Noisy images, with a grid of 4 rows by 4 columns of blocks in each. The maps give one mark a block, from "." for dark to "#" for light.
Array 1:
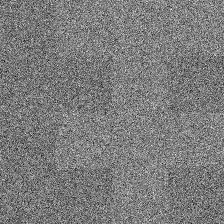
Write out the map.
. # # #
. . # .
. # # #
. . # .
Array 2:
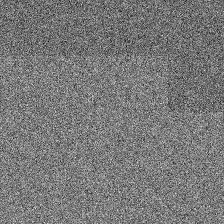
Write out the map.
. . . .
# # # .
# # # #
# # # #
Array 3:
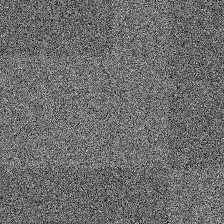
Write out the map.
. . # .
# # # .
# # # .
. . . #
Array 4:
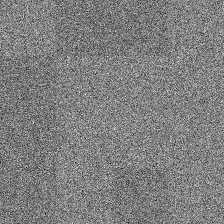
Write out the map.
# . . #
. # # #
. # # #
. # . #
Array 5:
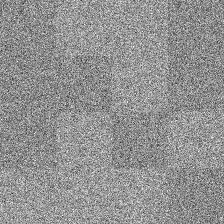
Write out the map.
. # # .
. . # .
. # . #
# # # .
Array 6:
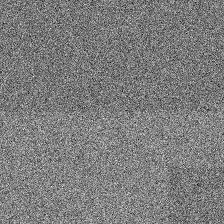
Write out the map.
. . . .
. . . .
# # # #
# # # .
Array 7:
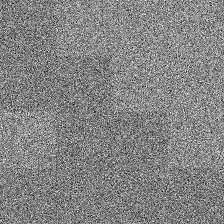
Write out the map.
. # # #
. . # #
# . . #
. . . .
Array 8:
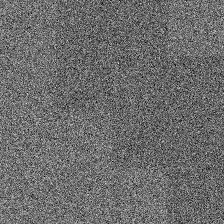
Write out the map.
# . . #
# . . .
# # . .
# # # .
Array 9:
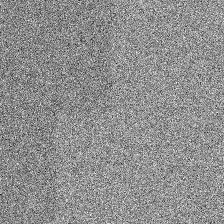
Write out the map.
. . # #
. . # #
. # # #
. # # #
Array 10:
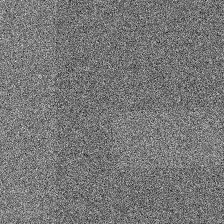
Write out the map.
# . . .
# . . .
# . # #
# . . .
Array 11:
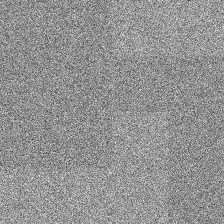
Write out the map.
. . # #
. . . .
. . # .
# # # .
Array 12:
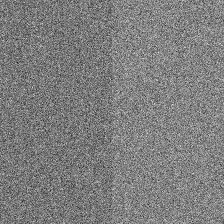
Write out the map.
. . # #
. . # #
. . # #
. . # #
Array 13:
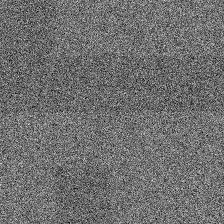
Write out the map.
. # # #
. . . .
# # # #
# . # #
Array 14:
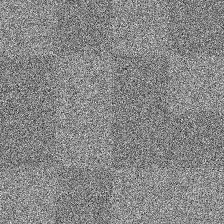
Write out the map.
# . # .
. # . #
. # . .
# . # #
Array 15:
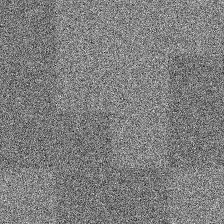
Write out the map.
. # # #
. # # .
. . # .
# . . #
